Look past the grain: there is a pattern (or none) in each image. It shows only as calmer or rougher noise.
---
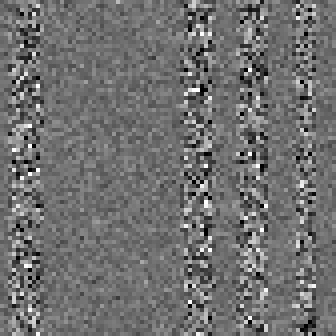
bands of columns
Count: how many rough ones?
4
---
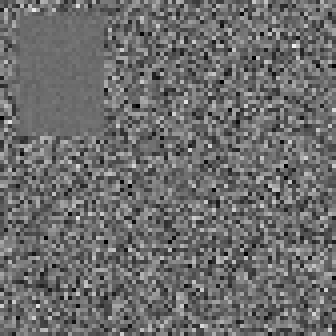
one block
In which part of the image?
top left
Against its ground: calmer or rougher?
calmer
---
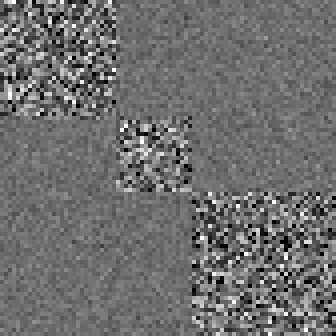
blocks along the diagonal
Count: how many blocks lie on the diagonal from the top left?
3
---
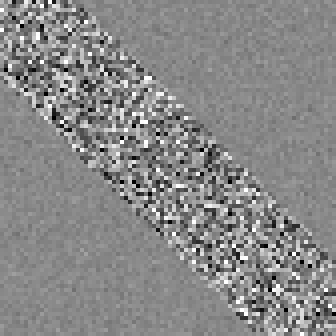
a diagonal band
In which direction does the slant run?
top left to bottom right
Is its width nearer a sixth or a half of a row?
a half
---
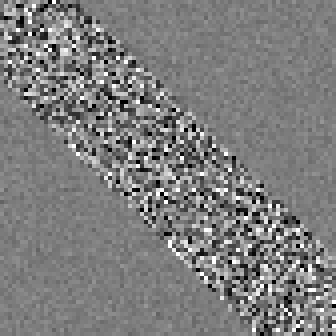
a diagonal band
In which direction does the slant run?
top left to bottom right
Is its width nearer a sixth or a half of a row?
a half
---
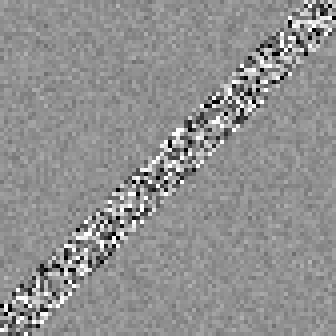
a diagonal band
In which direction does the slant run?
bottom left to top right
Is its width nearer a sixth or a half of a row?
a sixth
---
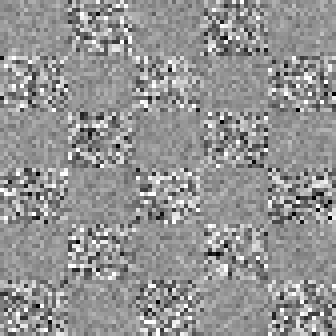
a checkerboard
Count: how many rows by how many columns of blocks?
6 by 5
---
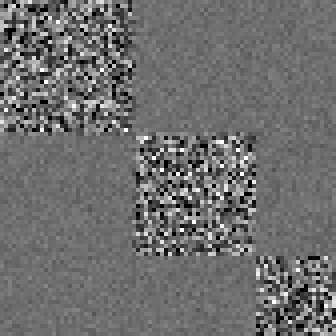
blocks along the diagonal
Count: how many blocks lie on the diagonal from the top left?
3
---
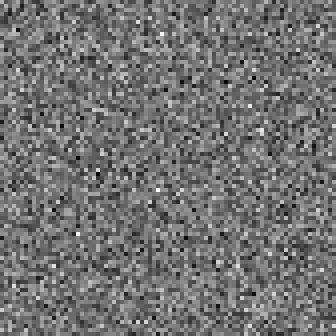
only noise
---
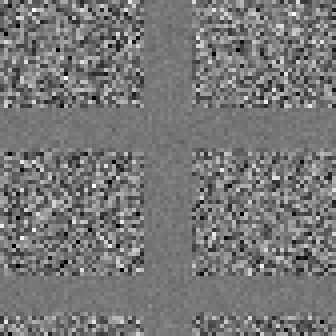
bands of rows crossing bands of columns
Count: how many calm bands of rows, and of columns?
2 and 1
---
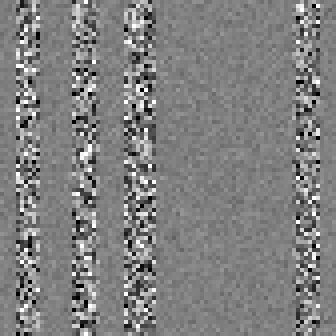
bands of columns
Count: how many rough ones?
4
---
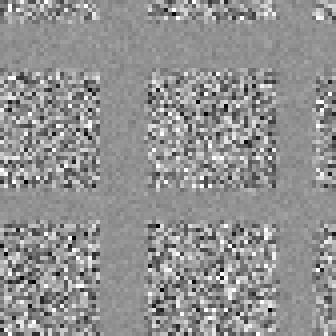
bands of rows crossing bands of columns
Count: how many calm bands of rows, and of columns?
2 and 2
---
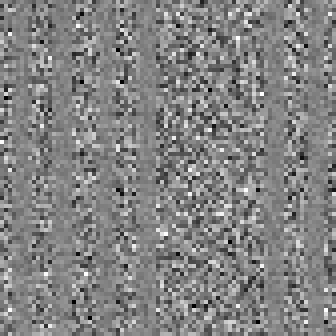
bands of columns
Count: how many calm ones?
6
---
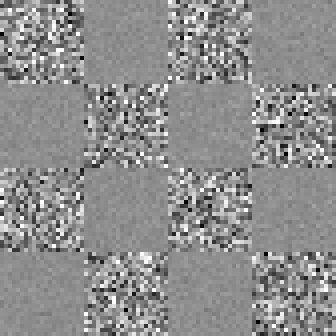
a checkerboard
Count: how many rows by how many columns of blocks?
4 by 4
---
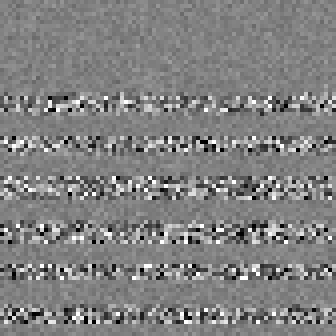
bands of rows
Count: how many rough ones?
6
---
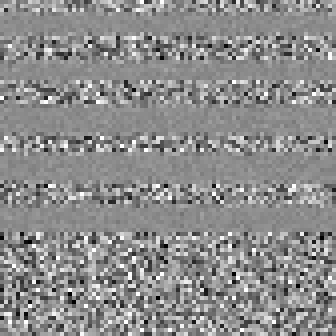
bands of rows
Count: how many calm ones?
5
